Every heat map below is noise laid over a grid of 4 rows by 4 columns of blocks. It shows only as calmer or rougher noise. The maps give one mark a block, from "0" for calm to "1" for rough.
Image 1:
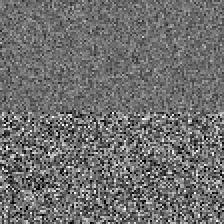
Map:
0 0 0 0
0 0 0 0
1 1 1 1
1 1 1 1
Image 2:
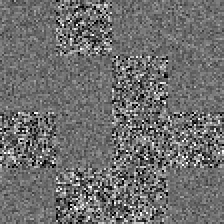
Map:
0 1 0 0
0 0 1 0
1 0 1 1
0 1 1 0
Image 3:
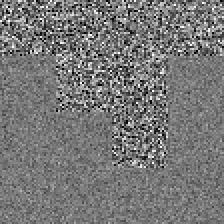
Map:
1 1 1 1
0 1 1 0
0 0 1 0
0 0 0 0
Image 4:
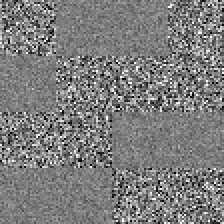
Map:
1 0 0 1
0 1 1 1
1 1 0 0
0 0 1 1
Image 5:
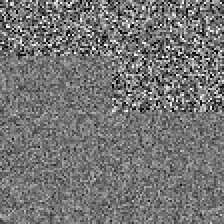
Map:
1 1 1 1
0 0 1 1
0 0 0 0
0 0 0 0
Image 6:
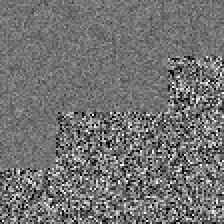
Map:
0 0 0 0
0 0 0 1
0 1 1 1
1 1 1 1
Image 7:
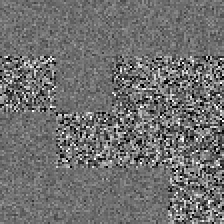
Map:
0 0 0 0
1 0 1 1
0 1 1 1
0 0 0 1
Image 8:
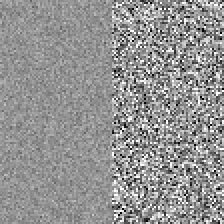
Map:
0 0 1 1
0 0 1 1
0 0 1 1
0 0 1 1
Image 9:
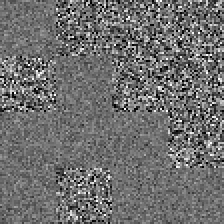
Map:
0 1 1 1
1 0 1 1
0 0 0 1
0 1 0 0
